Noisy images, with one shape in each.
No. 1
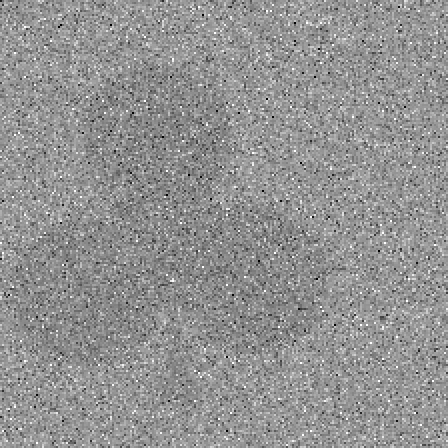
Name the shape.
club
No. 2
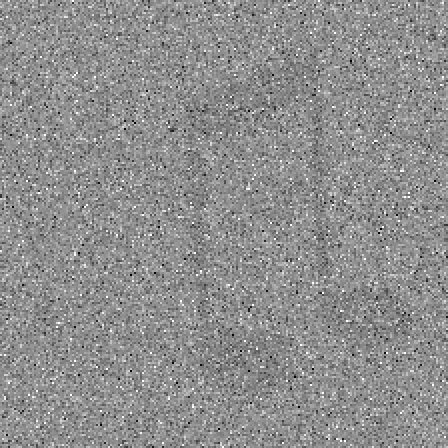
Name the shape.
pair of musical notes
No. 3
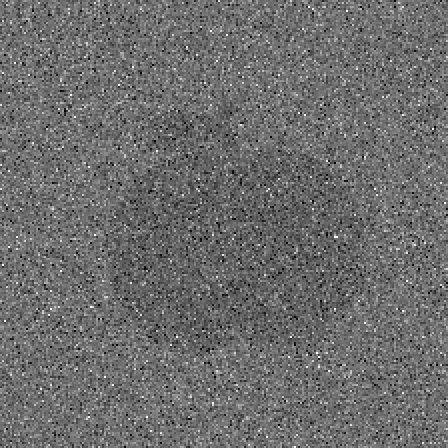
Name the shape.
apple
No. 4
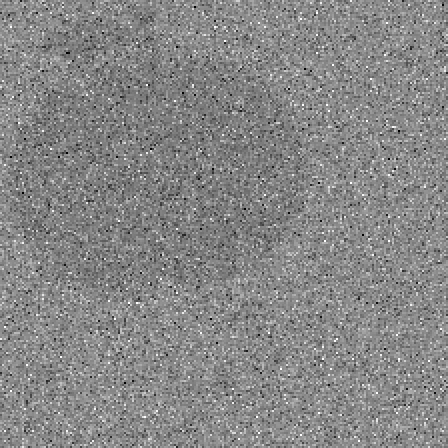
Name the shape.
apple
